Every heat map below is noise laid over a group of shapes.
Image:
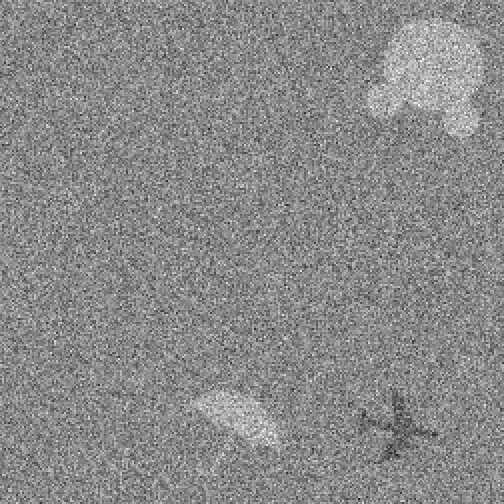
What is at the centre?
nothing
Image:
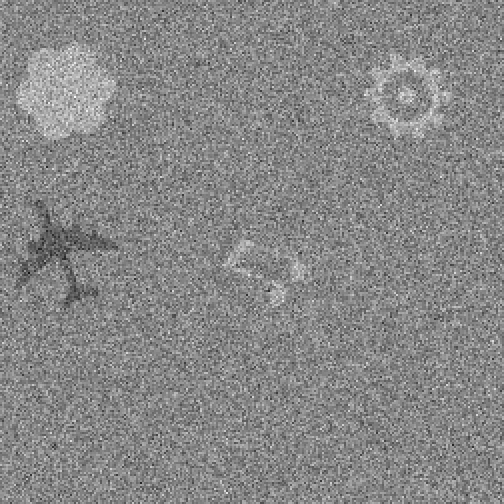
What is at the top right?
gear
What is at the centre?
pair of musical notes
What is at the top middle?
nothing
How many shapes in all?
4
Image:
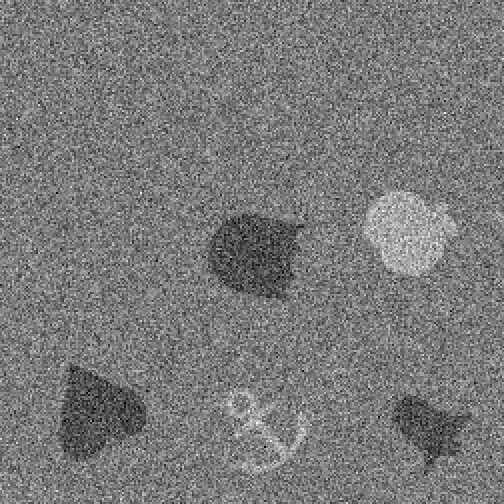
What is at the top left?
nothing
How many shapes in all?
5
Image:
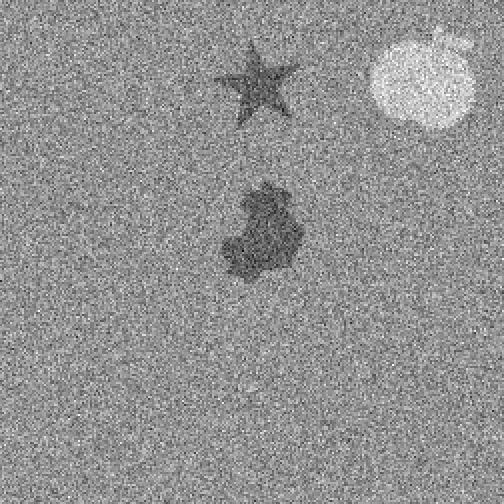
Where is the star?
top middle
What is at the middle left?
nothing
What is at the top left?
nothing
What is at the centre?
car
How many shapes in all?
3
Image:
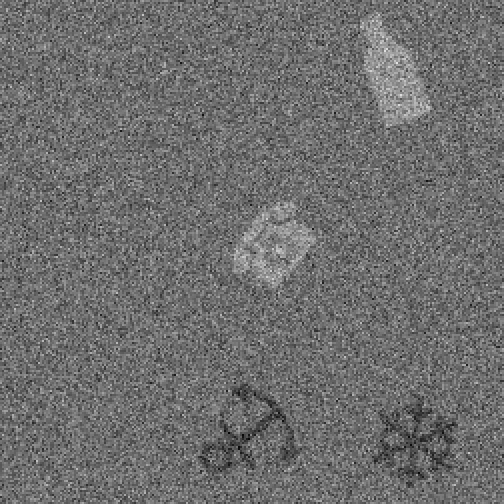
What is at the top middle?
nothing
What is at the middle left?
nothing
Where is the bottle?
top right
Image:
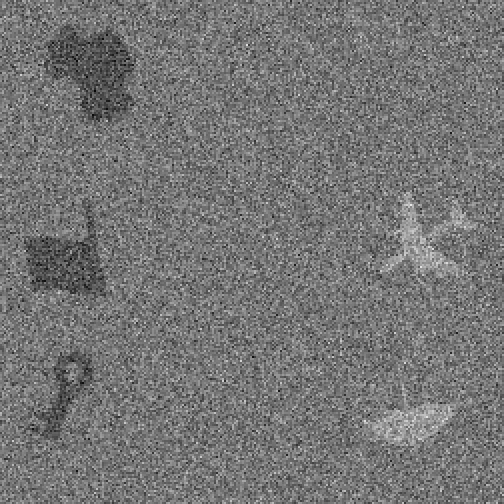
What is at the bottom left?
key
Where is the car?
top left
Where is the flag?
middle left
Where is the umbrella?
bottom right
